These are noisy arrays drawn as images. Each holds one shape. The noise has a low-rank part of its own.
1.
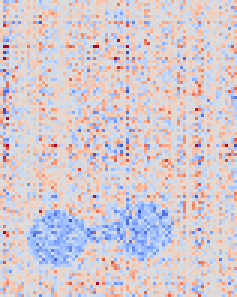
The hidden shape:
dumbbell
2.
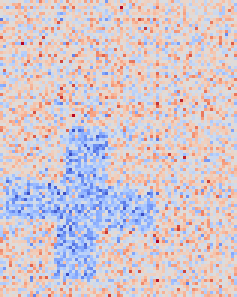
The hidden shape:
cross
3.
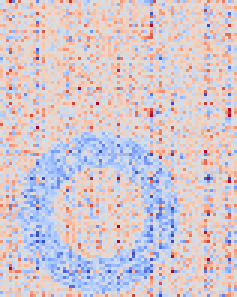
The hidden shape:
ring
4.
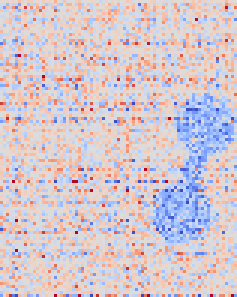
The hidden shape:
dumbbell
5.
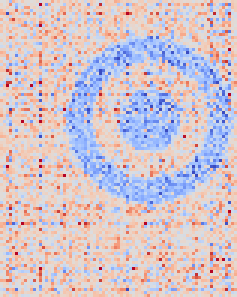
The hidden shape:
bullseye
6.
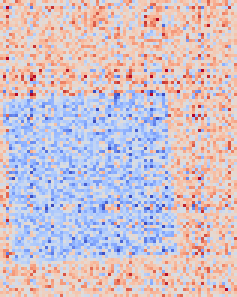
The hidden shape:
square
